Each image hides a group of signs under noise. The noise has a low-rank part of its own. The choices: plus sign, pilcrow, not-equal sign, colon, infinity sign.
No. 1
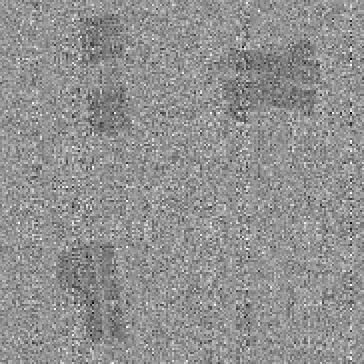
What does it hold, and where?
top left: colon; top right: not-equal sign; bottom left: pilcrow
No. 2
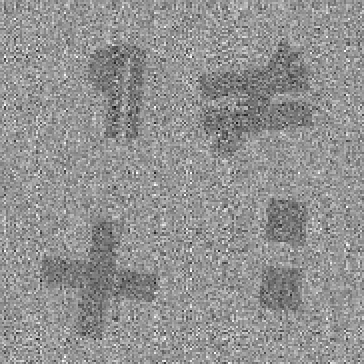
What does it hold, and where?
top left: pilcrow; top right: not-equal sign; bottom left: plus sign; bottom right: colon
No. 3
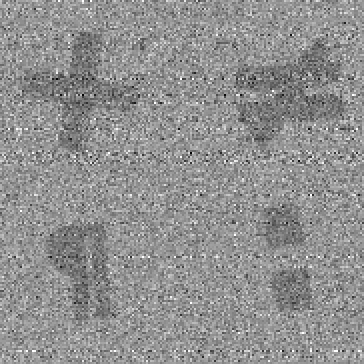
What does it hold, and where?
top left: plus sign; top right: not-equal sign; bottom left: pilcrow; bottom right: colon
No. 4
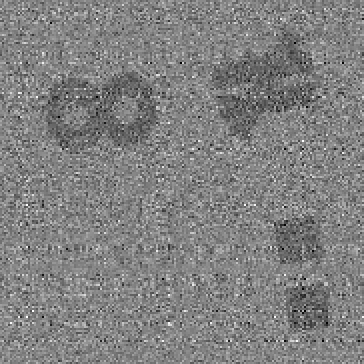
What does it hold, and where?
top left: infinity sign; top right: not-equal sign; bottom right: colon
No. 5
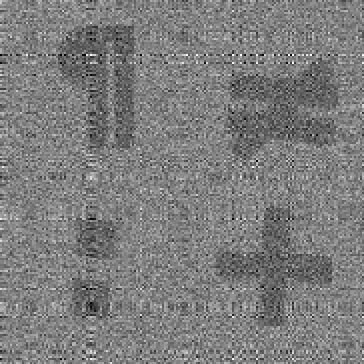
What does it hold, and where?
top left: pilcrow; top right: not-equal sign; bottom left: colon; bottom right: plus sign
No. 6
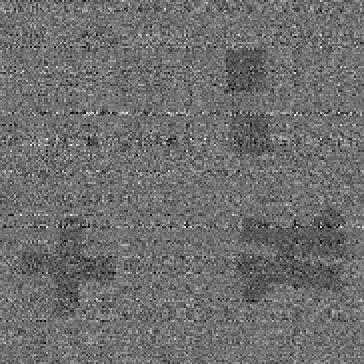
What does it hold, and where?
top right: colon; bottom left: plus sign; bottom right: not-equal sign
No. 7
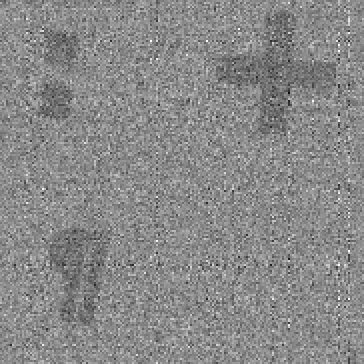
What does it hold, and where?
top left: colon; top right: plus sign; bottom left: pilcrow
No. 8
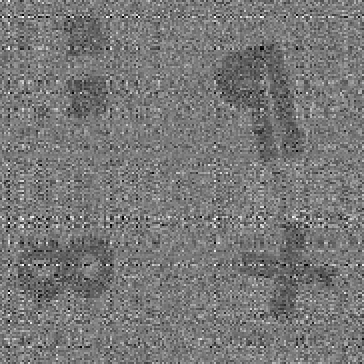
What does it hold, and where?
top left: colon; top right: pilcrow; bottom left: infinity sign; bottom right: plus sign
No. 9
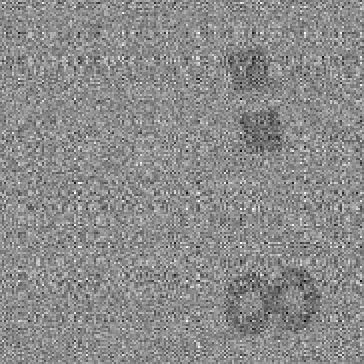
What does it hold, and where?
top right: colon; bottom right: infinity sign
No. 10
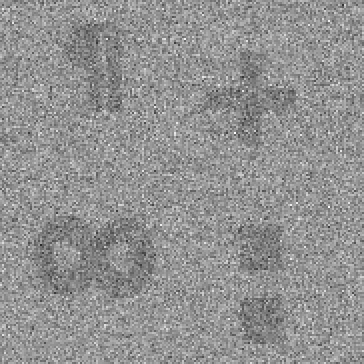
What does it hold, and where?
top left: pilcrow; top right: plus sign; bottom left: infinity sign; bottom right: colon
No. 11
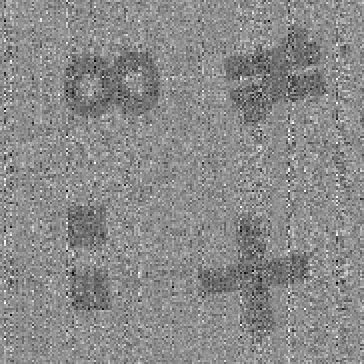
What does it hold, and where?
top left: infinity sign; top right: not-equal sign; bottom left: colon; bottom right: plus sign
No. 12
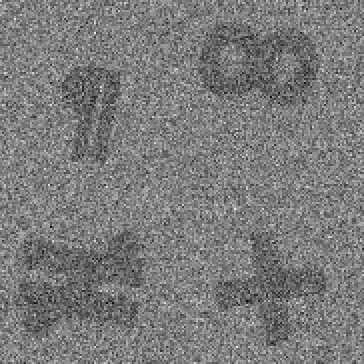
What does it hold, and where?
top left: pilcrow; top right: infinity sign; bottom left: not-equal sign; bottom right: plus sign
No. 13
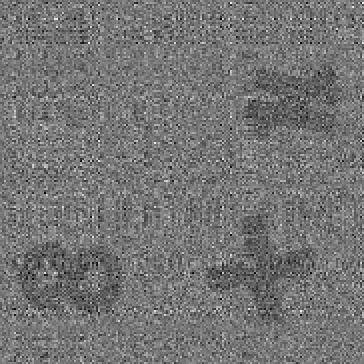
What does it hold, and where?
top right: not-equal sign; bottom left: infinity sign; bottom right: plus sign
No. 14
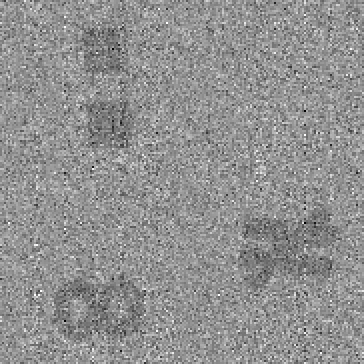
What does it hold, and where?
top left: colon; bottom left: infinity sign; bottom right: not-equal sign
